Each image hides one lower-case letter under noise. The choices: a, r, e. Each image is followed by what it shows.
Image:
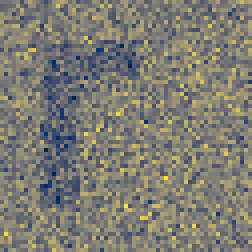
r
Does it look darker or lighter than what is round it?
darker
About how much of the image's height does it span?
two thirds
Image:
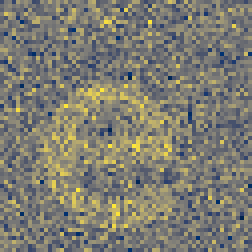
e
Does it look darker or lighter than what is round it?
lighter
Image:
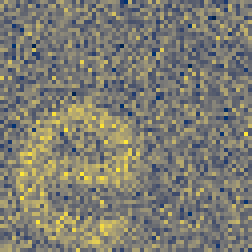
e
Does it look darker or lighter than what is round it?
lighter
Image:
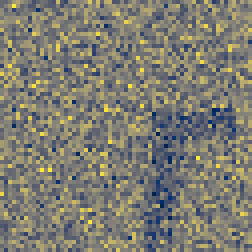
r
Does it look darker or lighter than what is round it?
darker
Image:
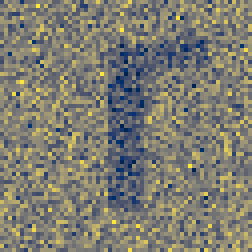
r
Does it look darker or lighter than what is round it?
darker
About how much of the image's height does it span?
two thirds
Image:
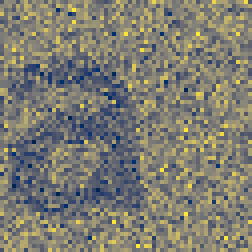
a
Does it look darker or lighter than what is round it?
darker
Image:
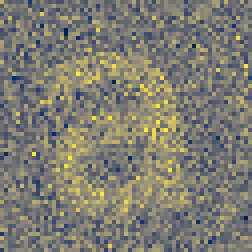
a
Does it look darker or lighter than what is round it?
lighter
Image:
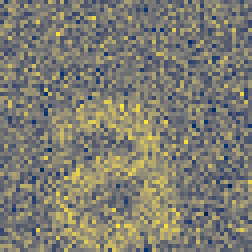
a
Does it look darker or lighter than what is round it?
lighter
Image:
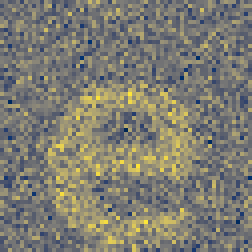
e
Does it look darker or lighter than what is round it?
lighter
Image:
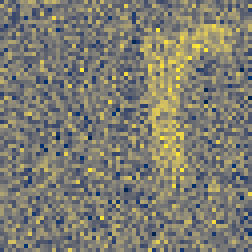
r
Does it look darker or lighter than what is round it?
lighter
